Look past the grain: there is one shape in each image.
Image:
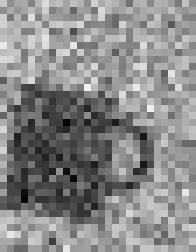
dark cup
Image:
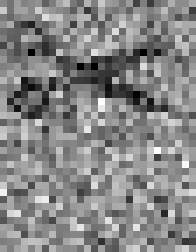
dark pair of scissors
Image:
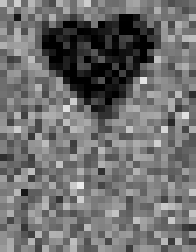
dark heart
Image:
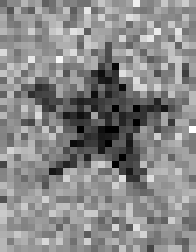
dark star
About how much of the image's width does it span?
nearly all
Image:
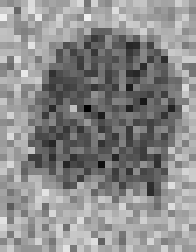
dark ghost
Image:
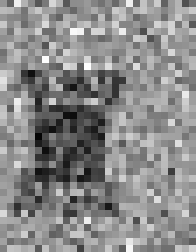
dark chess rook
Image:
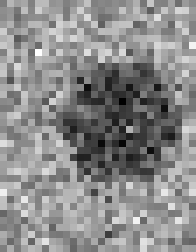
dark flower
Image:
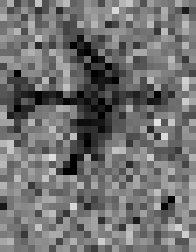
dark airplane
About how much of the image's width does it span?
nearly all
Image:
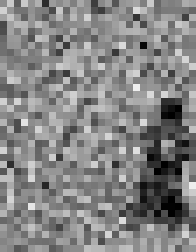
dark chess bishop
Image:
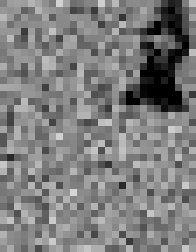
dark chess bishop, top right
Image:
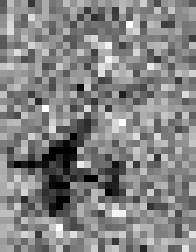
dark airplane
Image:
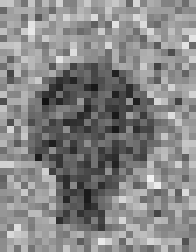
dark light bulb
